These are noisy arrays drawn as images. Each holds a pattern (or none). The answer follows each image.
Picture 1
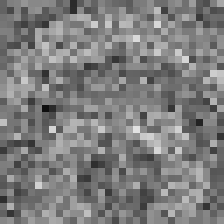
rings round one point
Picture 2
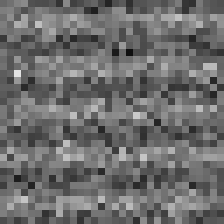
horizontal stripes
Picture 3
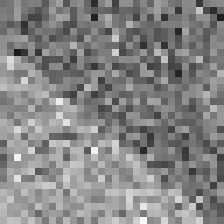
a sharp edge
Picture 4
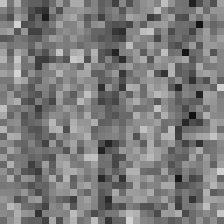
vertical stripes
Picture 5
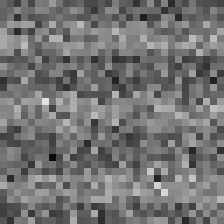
horizontal stripes
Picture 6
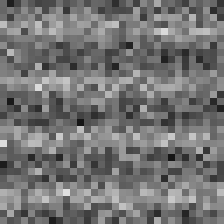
horizontal stripes
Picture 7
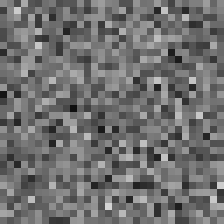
only noise
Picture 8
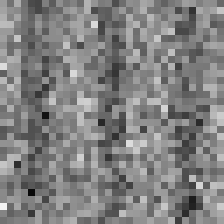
vertical stripes
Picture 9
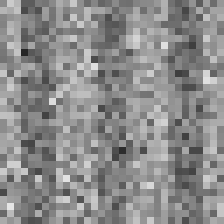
vertical stripes
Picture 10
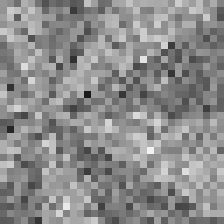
spokes from one point
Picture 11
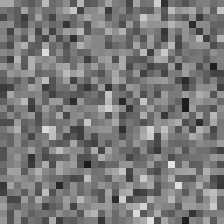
only noise
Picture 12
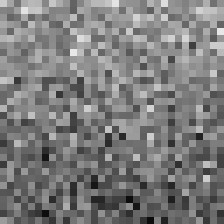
a smooth slope
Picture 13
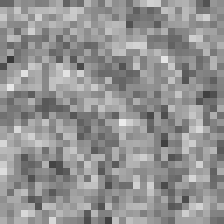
rings round one point
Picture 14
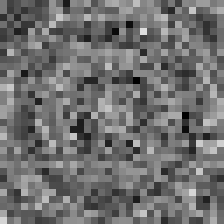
rings round one point
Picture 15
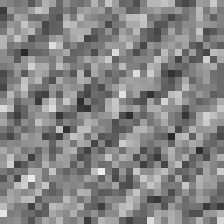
diagonal stripes
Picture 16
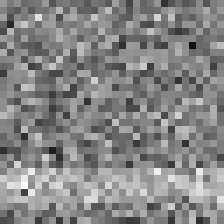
one horizontal stripe
